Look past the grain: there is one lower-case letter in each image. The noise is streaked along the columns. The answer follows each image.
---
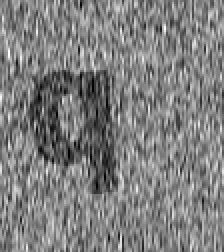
q
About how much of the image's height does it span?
half
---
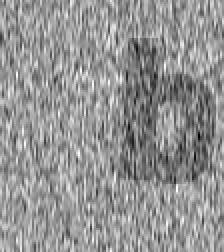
b
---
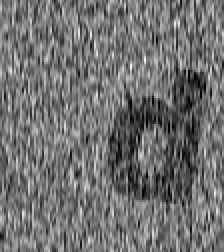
d
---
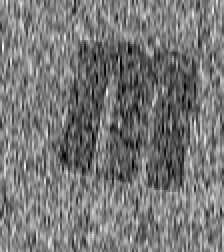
m
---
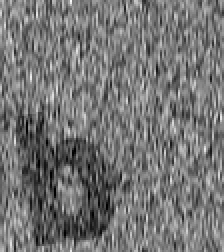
b
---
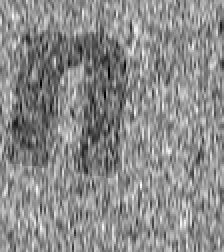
n
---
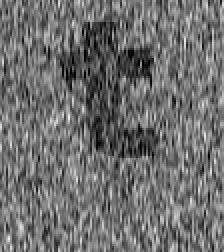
t
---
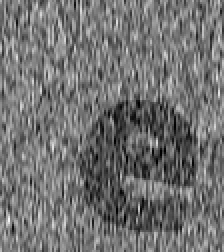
e
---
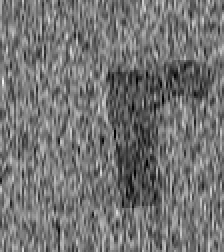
r
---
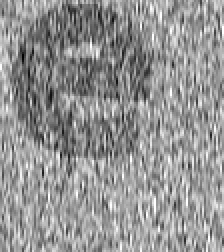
e
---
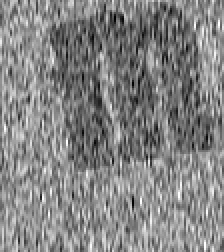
m
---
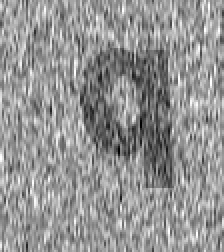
q
